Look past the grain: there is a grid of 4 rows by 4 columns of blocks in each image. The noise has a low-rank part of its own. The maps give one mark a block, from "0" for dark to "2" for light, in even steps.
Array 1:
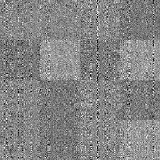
1 1 1 0
0 2 0 2
1 0 1 0
1 0 1 2
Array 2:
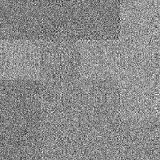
0 0 0 2
2 1 2 2
0 1 1 2
0 1 1 1
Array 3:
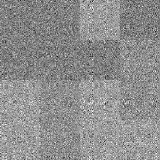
0 0 2 0
0 0 0 1
2 1 2 1
2 1 2 2
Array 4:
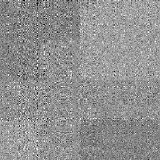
0 0 2 2
0 1 2 2
1 1 1 1
2 1 0 0
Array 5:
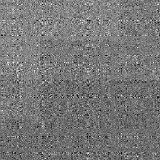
2 2 2 1
2 1 1 1
1 0 0 0
0 0 0 0
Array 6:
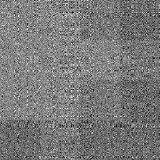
2 2 1 0
2 2 2 1
2 2 1 0
0 1 0 0
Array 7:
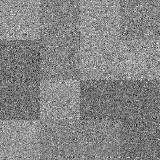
2 1 2 1
0 1 2 2
0 2 0 0
2 1 1 0
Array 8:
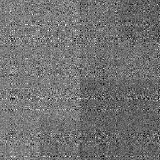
2 2 1 0
2 2 1 1
2 2 0 0
2 1 0 0
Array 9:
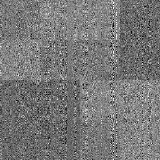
1 2 2 0
2 1 1 0
0 0 2 2
0 0 1 2
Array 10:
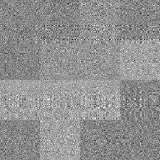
0 0 1 0
0 1 1 2
2 2 2 0
0 2 0 0
